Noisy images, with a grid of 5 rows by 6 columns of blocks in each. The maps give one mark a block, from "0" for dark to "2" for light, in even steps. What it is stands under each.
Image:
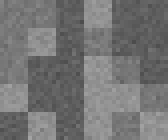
1 1 0 2 0 0
1 2 0 1 0 0
1 0 0 2 1 0
2 0 0 2 2 1
0 2 0 2 1 2
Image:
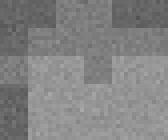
0 0 1 1 0 0
0 1 1 1 1 1
1 2 2 1 2 2
0 2 2 2 2 2
0 2 2 2 2 2
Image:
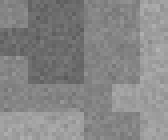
1 0 0 1 1 2
0 0 0 1 1 2
1 0 0 1 1 2
1 1 1 1 2 2
2 2 2 1 1 2
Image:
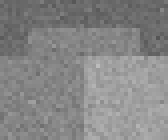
0 0 0 0 0 0
0 1 1 1 1 0
1 1 1 2 2 2
1 1 1 2 2 2
1 1 1 2 2 2
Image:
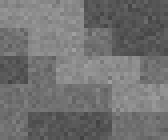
2 2 2 0 0 0
1 2 2 1 0 0
0 1 2 2 2 1
1 1 1 1 2 2
1 0 0 0 1 1
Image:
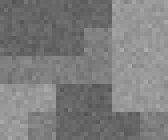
0 0 0 0 2 2
0 0 0 1 2 2
1 1 1 1 2 2
2 2 0 0 2 2
2 1 0 0 0 1
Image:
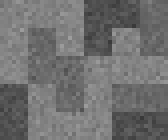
2 2 2 0 0 1
2 1 2 0 2 1
2 1 1 2 2 2
0 2 1 2 1 1
0 2 2 2 0 0
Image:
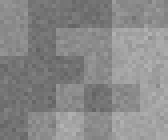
1 0 0 0 1 1
1 0 1 1 2 2
0 0 0 1 2 2
0 0 1 0 1 2
0 1 2 1 2 2
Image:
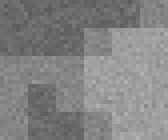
0 0 0 0 0 1
0 0 0 1 2 2
1 1 1 2 2 2
1 0 1 2 2 2
1 0 0 1 2 2
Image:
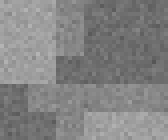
2 2 1 0 0 0
2 2 1 0 0 0
2 2 0 0 0 0
0 1 1 1 1 1
0 0 1 2 2 2
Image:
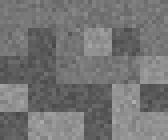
1 1 1 1 1 1
1 0 1 2 0 1
0 0 1 1 1 2
2 0 0 0 2 0
0 2 2 0 2 2
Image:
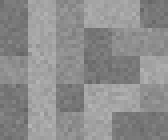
0 2 1 2 2 0
0 2 1 0 1 1
1 2 1 0 0 2
0 2 0 2 2 1
0 2 1 2 0 0
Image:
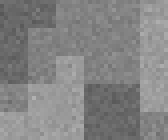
0 0 1 1 1 2
0 1 1 1 1 2
0 1 2 1 1 2
1 2 2 0 0 2
2 2 2 0 0 1
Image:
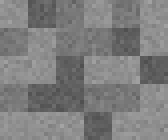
2 0 1 2 1 2
1 2 1 1 0 2
2 2 0 2 2 0
1 0 0 1 1 2
2 2 2 0 2 2
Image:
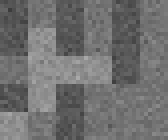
0 1 0 1 0 1
0 2 0 1 0 1
1 2 2 2 0 1
0 2 0 1 1 1
2 1 0 1 1 1
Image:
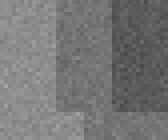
2 2 1 1 0 0
2 2 1 1 0 0
2 2 1 1 0 0
2 2 1 1 0 0
2 2 2 1 1 1
